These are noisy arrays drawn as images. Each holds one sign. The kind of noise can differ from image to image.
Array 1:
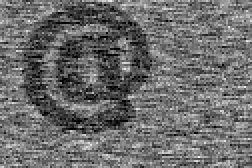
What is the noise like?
streaked along the rows
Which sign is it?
at sign
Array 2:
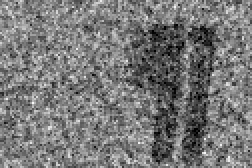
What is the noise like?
blotchy
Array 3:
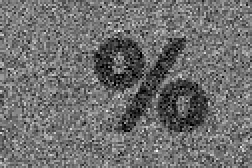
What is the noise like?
low rank plus noise
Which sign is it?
percent sign
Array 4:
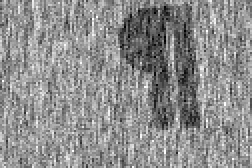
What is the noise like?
streaked along the columns
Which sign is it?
pilcrow
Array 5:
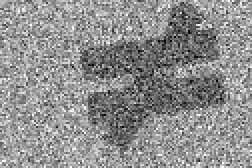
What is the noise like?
low rank plus noise
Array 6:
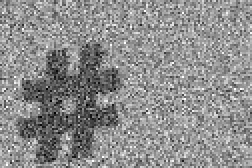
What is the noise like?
low rank plus noise
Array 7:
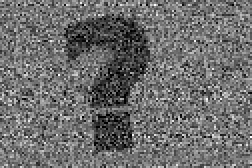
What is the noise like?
rows of uneven size
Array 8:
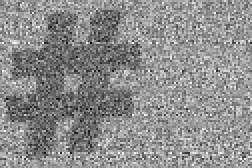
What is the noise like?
rows of uneven size
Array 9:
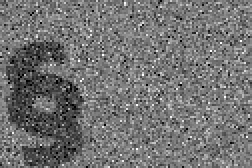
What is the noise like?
heavy tails
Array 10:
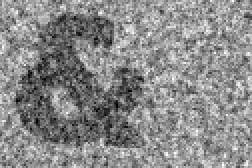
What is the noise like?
blotchy
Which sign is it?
ampersand
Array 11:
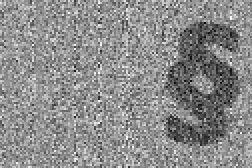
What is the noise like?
columns of uneven size
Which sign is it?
section sign
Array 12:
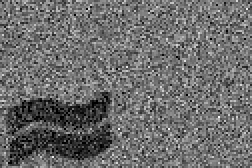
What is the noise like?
low rank plus noise
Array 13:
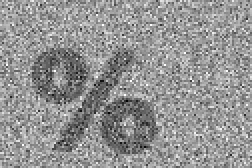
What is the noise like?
low rank plus noise
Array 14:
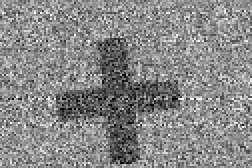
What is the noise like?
rows of uneven size
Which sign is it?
plus sign
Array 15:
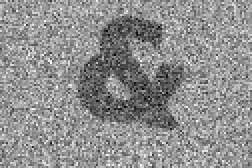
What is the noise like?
low rank plus noise
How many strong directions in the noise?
two
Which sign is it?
ampersand
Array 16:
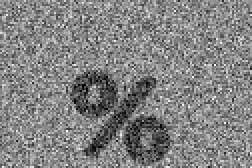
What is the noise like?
low rank plus noise
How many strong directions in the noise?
one
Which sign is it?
percent sign
